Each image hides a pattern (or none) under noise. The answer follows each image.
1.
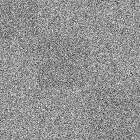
blocks along the diagonal
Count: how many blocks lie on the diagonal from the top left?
3
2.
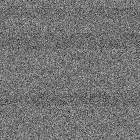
bands of rows
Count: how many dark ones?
3
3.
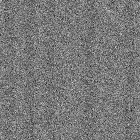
bands of columns
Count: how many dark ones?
5
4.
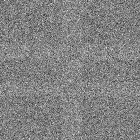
bands of rows crossing bands of columns
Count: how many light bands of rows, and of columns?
2 and 1
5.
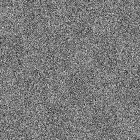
a checkerboard
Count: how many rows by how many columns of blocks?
4 by 6
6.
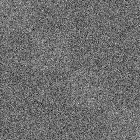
blocks along the diagonal
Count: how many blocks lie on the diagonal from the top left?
4
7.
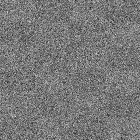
a checkerboard
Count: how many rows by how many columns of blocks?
6 by 4
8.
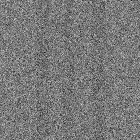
bands of columns
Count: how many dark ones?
3
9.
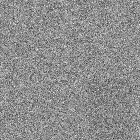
one block
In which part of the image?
bottom right
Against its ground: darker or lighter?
darker
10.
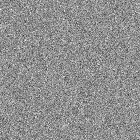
only noise
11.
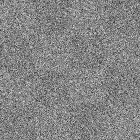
a checkerboard
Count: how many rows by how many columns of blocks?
4 by 4
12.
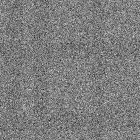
bands of rows crossing bands of columns
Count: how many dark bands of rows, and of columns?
2 and 3
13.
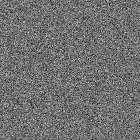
only noise
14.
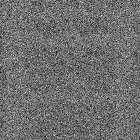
bands of rows crossing bands of columns
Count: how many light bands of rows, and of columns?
3 and 2
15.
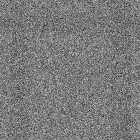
bands of rows crossing bands of columns
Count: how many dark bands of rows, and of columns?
1 and 2
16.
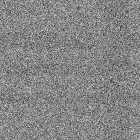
bands of rows crossing bands of columns
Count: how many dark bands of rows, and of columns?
3 and 1
